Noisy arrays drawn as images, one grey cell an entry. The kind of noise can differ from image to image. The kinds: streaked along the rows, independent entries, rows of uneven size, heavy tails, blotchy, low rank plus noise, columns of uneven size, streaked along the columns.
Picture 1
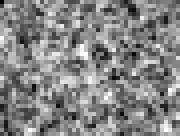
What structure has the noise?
blotchy
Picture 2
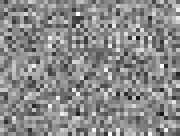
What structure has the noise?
low rank plus noise
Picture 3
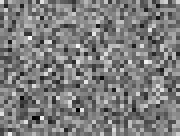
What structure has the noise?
independent entries
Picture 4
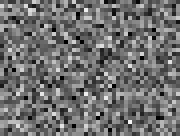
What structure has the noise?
independent entries
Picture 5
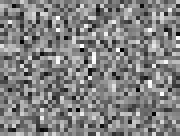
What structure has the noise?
independent entries
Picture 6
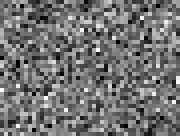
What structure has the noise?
independent entries
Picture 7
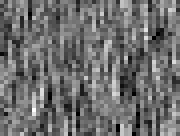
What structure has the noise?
streaked along the columns
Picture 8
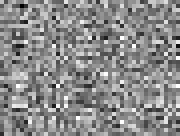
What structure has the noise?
low rank plus noise
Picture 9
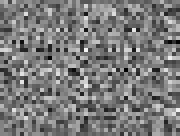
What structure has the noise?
low rank plus noise
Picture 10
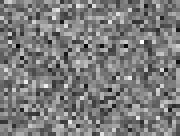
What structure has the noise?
independent entries
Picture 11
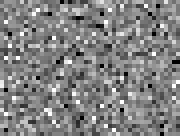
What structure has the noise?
heavy tails
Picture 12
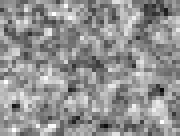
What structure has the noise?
blotchy
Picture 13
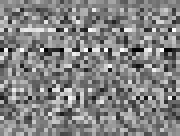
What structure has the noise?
rows of uneven size
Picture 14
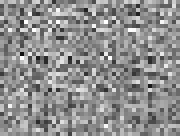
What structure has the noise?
low rank plus noise
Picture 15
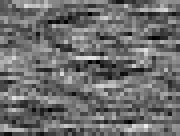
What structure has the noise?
streaked along the rows
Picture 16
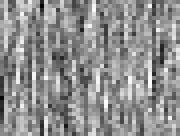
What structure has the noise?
streaked along the columns
